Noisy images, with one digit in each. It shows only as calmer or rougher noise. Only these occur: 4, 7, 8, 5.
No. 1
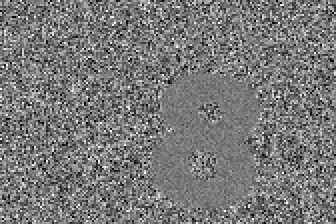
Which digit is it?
8
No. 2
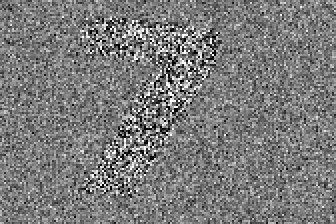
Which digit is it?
7
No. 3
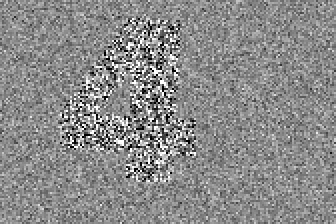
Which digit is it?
4
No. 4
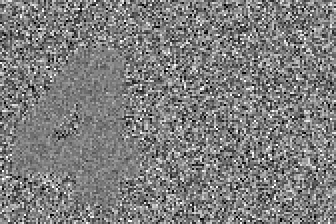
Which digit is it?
4
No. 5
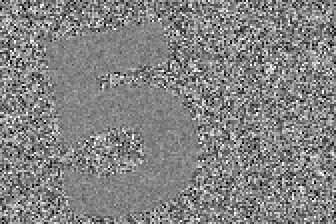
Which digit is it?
5
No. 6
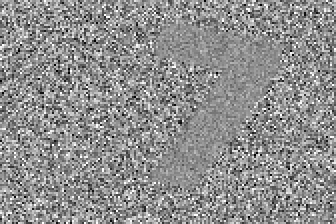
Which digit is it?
7
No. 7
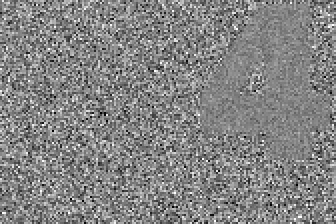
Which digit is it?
4
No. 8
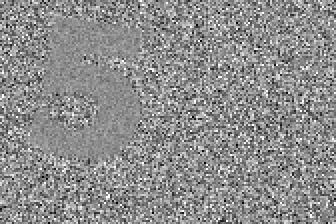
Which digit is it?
5
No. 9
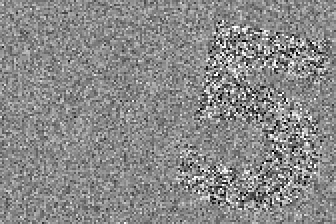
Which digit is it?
5
